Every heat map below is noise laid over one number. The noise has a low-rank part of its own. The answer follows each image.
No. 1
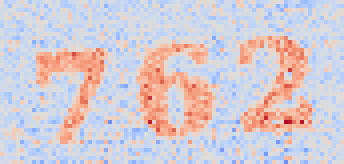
762
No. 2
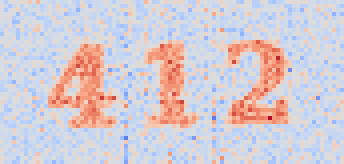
412
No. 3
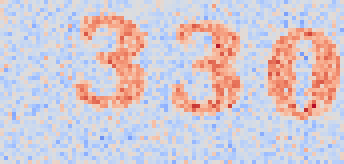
330
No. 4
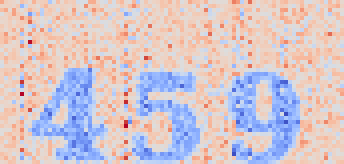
459
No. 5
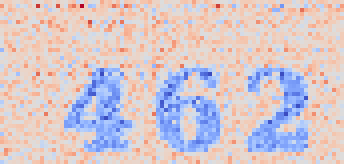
462
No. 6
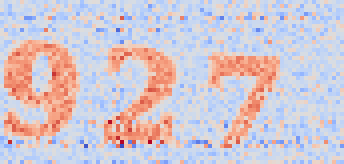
927
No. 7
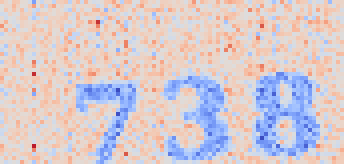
738
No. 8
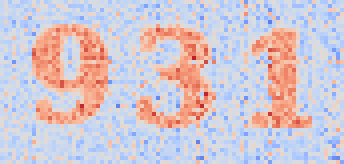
931
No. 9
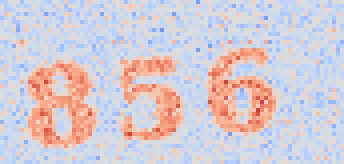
856
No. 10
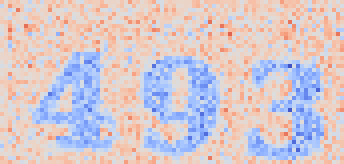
493
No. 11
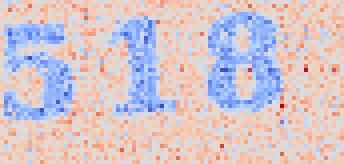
518
